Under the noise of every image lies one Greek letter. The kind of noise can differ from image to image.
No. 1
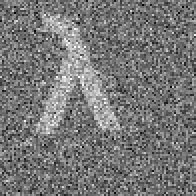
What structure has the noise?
independent entries
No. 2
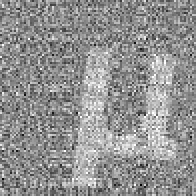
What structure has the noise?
low rank plus noise
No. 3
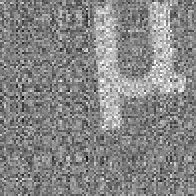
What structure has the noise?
low rank plus noise
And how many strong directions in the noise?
three or four
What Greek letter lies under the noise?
mu
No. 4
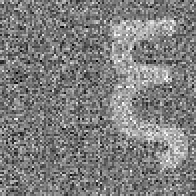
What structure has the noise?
low rank plus noise
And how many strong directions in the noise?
five to eight
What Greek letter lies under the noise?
xi
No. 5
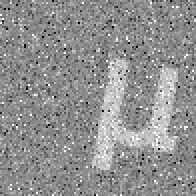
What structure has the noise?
heavy tails
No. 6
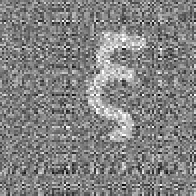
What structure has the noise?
low rank plus noise
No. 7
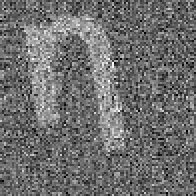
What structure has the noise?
low rank plus noise
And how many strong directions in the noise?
five to eight
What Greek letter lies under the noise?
eta
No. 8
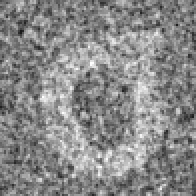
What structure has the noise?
blotchy
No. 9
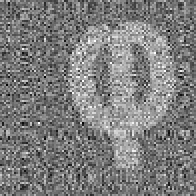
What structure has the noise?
low rank plus noise
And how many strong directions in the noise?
three or four
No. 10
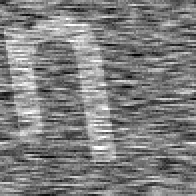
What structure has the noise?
streaked along the rows
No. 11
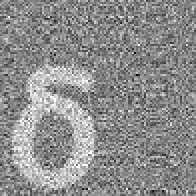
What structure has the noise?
low rank plus noise
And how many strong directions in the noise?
three or four
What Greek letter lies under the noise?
delta
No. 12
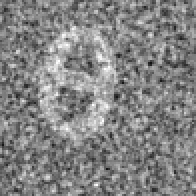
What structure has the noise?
blotchy
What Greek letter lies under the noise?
theta
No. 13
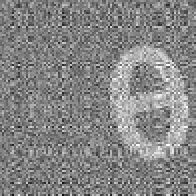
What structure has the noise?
low rank plus noise
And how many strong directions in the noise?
one
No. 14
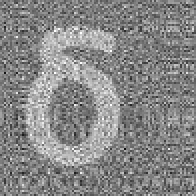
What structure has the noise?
low rank plus noise
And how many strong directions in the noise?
two
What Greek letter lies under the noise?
delta
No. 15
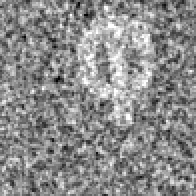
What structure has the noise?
blotchy
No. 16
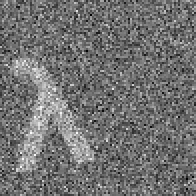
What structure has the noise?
independent entries
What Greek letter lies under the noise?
lambda
